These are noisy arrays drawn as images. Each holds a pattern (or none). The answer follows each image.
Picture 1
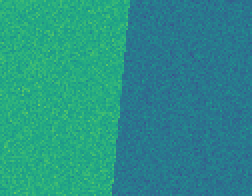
a sharp edge
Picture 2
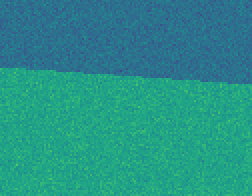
a sharp edge
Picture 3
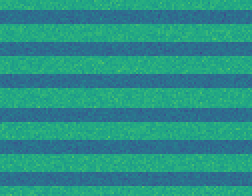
horizontal stripes
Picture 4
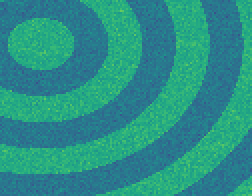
rings round one point
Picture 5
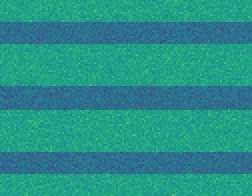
horizontal stripes
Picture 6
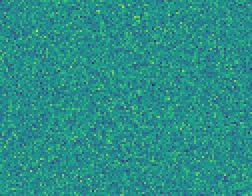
only noise
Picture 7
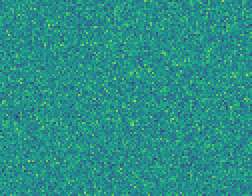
only noise
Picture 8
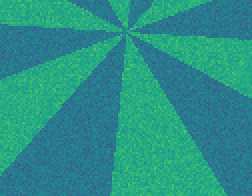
spokes from one point
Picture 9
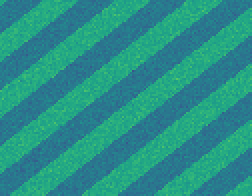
diagonal stripes
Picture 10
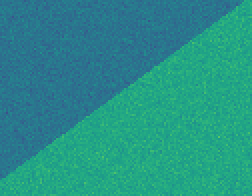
a sharp edge
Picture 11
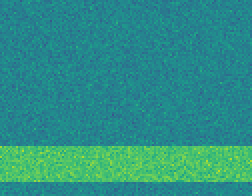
one horizontal stripe
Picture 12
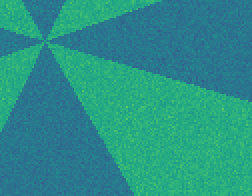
spokes from one point
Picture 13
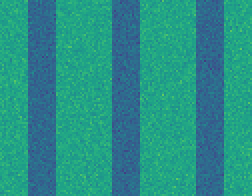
vertical stripes
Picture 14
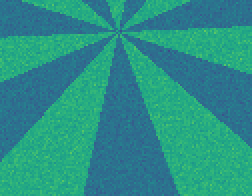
spokes from one point
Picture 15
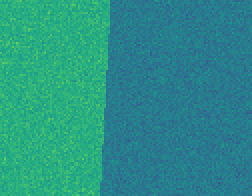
a sharp edge
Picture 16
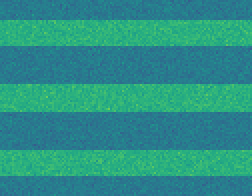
horizontal stripes
